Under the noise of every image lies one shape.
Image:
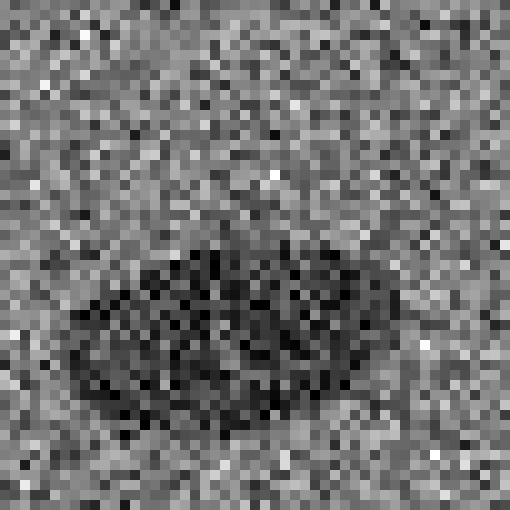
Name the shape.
ellipse
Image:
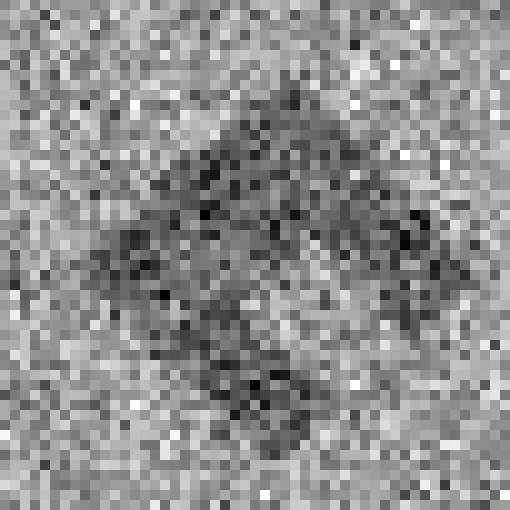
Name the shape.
square with a notch
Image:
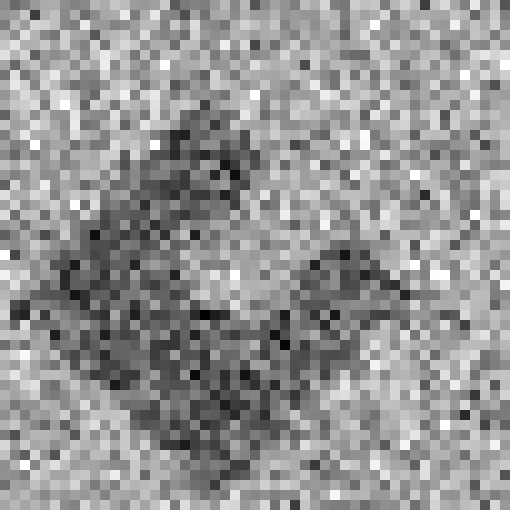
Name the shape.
square with a notch
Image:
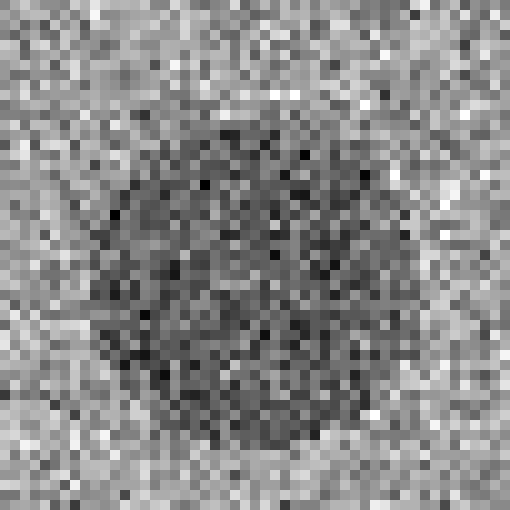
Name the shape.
disc
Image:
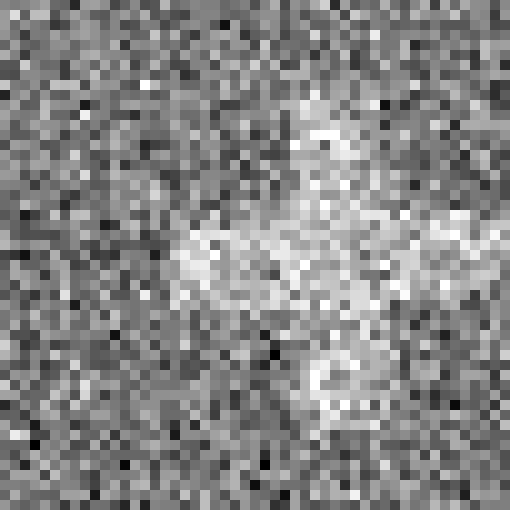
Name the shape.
cross
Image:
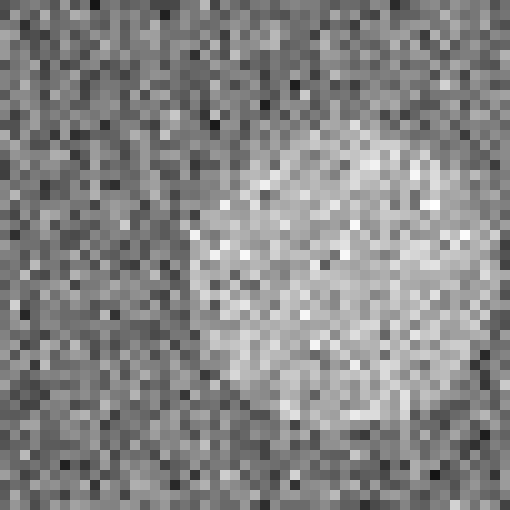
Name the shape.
disc
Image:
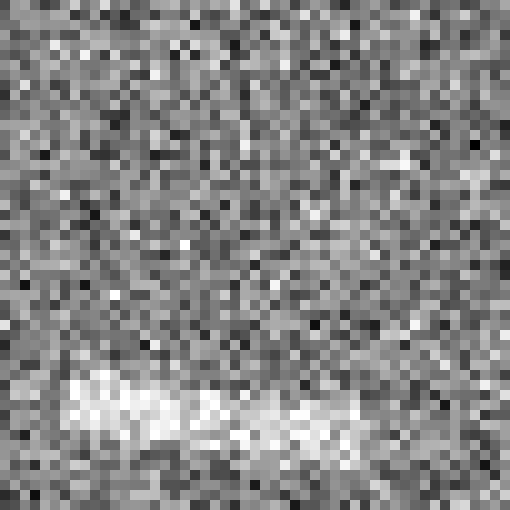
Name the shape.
bar
